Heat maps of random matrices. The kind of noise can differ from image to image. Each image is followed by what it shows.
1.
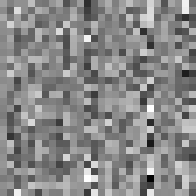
columns of uneven size
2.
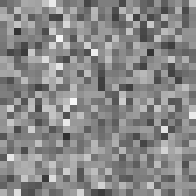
independent entries
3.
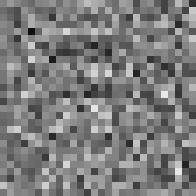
low rank plus noise
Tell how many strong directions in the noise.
one
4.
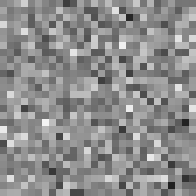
independent entries
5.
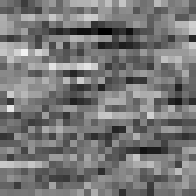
streaked along the rows
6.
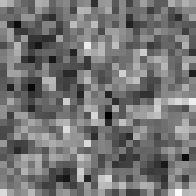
blotchy
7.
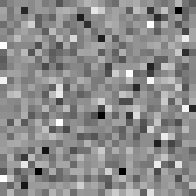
heavy tails
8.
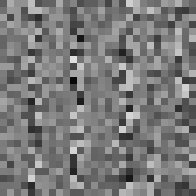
columns of uneven size
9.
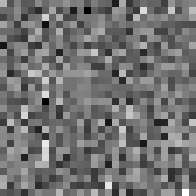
low rank plus noise
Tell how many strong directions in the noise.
five to eight
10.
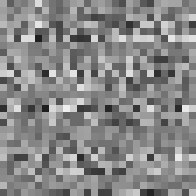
rows of uneven size
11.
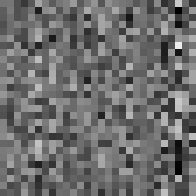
columns of uneven size
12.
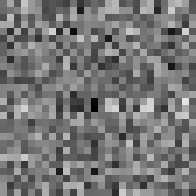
low rank plus noise
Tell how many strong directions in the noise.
two
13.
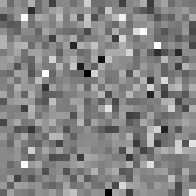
heavy tails
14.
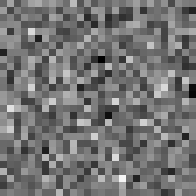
independent entries
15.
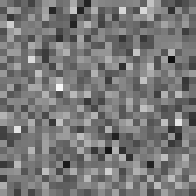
independent entries
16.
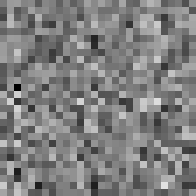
low rank plus noise
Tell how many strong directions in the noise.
three or four
